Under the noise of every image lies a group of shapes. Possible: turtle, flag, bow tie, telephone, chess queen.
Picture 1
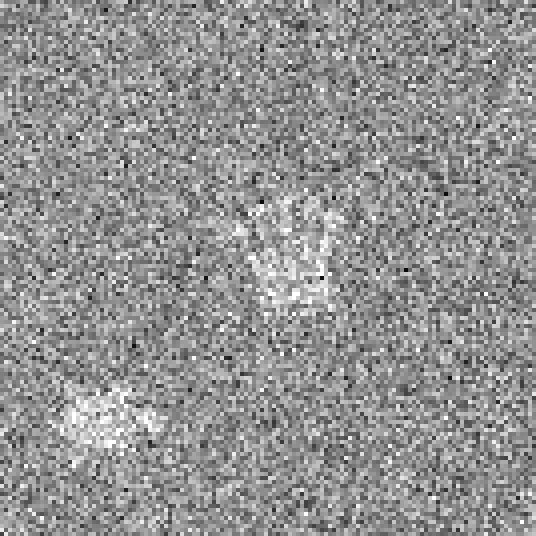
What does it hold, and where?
centre: light chess queen; bottom left: light turtle
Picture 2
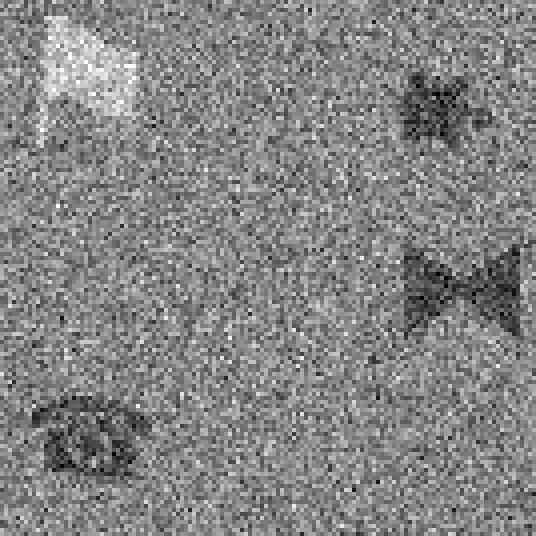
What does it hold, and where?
top left: light flag; top right: dark turtle; middle right: dark bow tie; bottom left: dark telephone
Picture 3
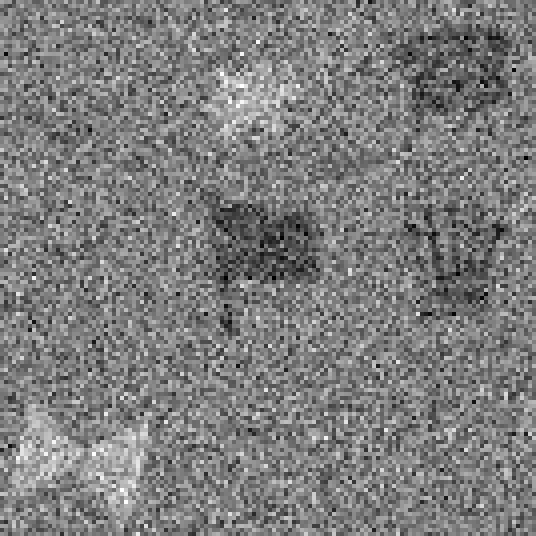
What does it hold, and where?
top middle: light turtle; top right: dark telephone; centre: dark flag; middle right: dark chess queen; bottom left: light bow tie
